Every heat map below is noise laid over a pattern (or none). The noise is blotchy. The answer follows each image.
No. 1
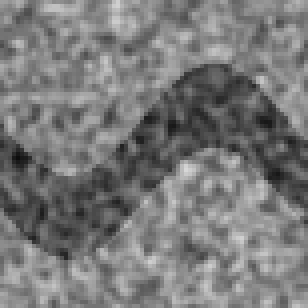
a wavy band
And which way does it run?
left to right
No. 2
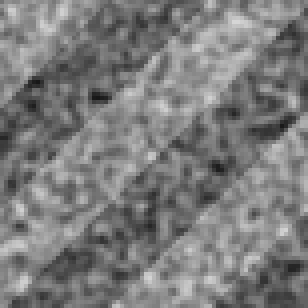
diagonal stripes
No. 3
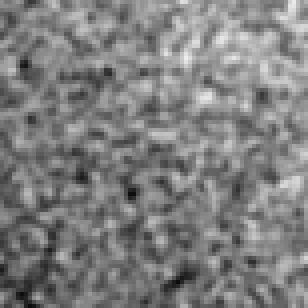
a smooth slope
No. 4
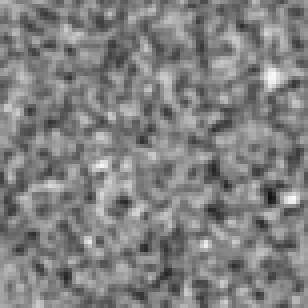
only noise
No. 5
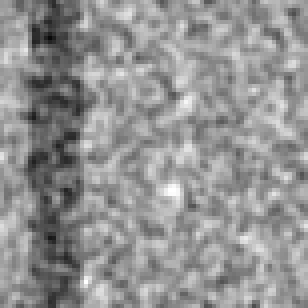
one vertical stripe
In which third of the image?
left
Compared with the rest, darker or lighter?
darker
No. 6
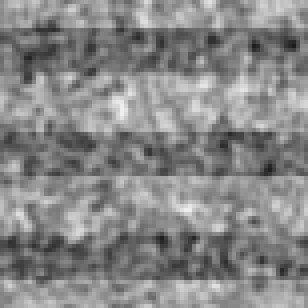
horizontal stripes
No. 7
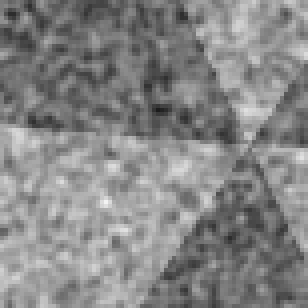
spokes from one point
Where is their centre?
middle right
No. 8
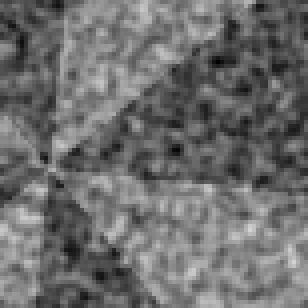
spokes from one point
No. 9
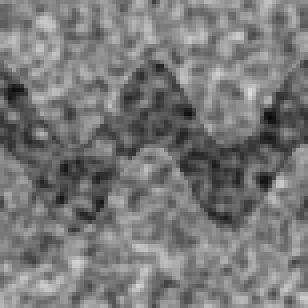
a wavy band
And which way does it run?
left to right
